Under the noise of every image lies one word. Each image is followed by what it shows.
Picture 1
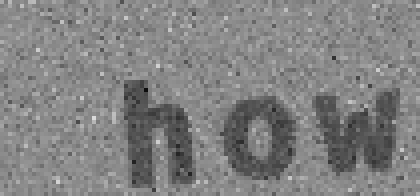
how
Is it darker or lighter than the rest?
darker
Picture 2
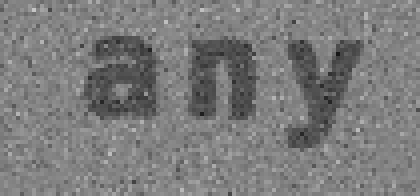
any
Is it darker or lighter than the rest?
darker
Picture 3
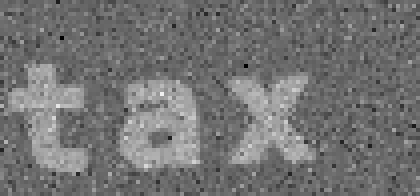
tax
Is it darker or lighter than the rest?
lighter
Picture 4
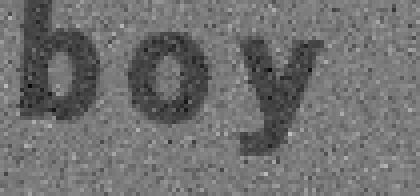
boy
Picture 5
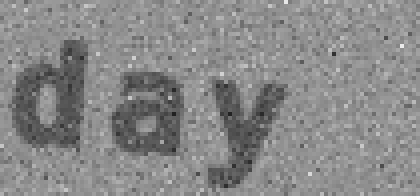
day
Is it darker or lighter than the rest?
darker
